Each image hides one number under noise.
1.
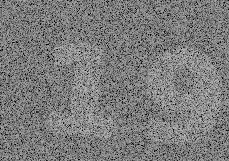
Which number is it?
19
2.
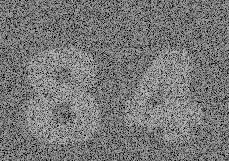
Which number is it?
84
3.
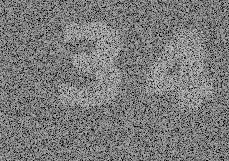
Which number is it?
34
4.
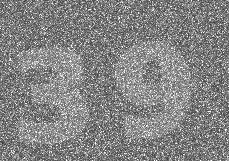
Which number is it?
39
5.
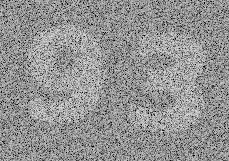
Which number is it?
93
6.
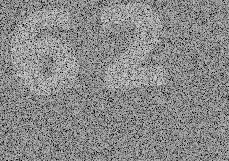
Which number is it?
62
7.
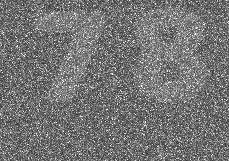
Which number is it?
78
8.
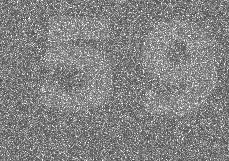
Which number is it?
59
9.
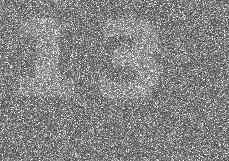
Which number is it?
13
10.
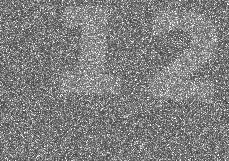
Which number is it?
12
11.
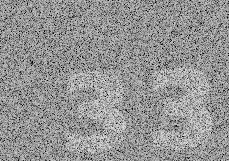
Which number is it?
33
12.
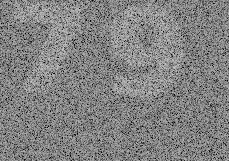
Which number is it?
79
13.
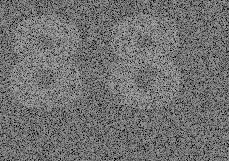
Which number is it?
88
